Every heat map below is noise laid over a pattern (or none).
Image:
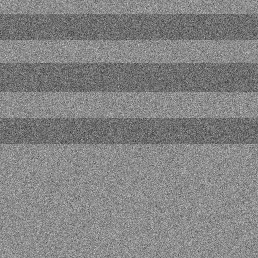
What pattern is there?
bands of rows
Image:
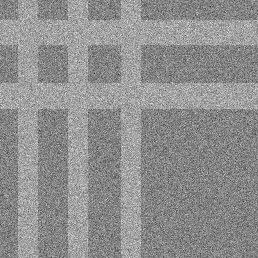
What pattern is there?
bands of rows crossing bands of columns
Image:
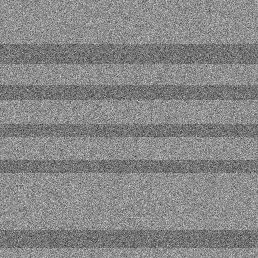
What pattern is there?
bands of rows
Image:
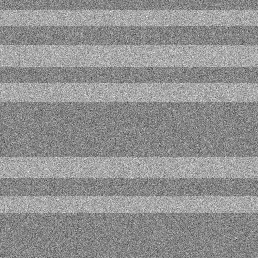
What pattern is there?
bands of rows
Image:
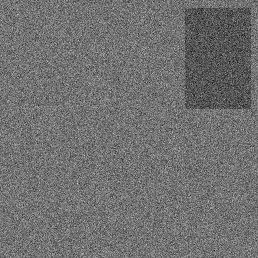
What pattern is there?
one block
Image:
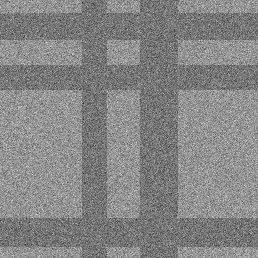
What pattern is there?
bands of rows crossing bands of columns
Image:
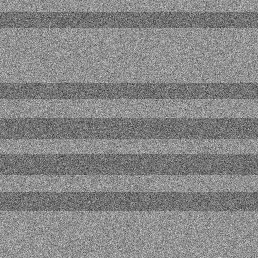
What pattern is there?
bands of rows
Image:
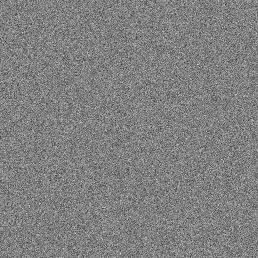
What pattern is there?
only noise
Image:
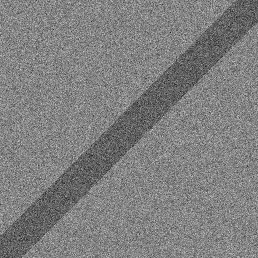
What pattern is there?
a diagonal band
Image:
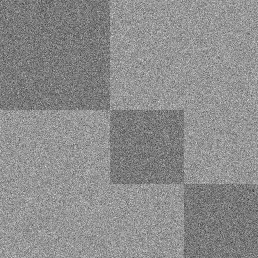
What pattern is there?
blocks along the diagonal
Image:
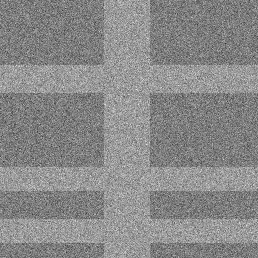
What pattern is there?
bands of rows crossing bands of columns
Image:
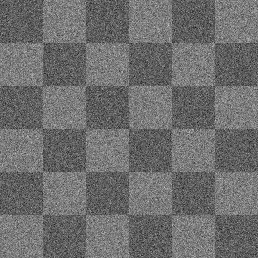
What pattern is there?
a checkerboard
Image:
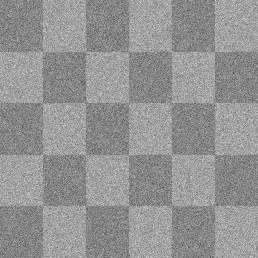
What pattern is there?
a checkerboard
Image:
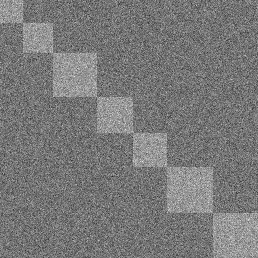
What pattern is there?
blocks along the diagonal
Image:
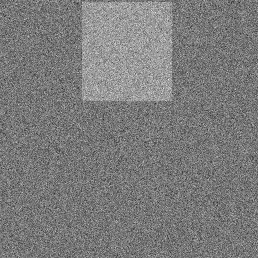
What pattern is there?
one block
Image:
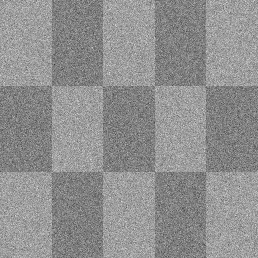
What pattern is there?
a checkerboard
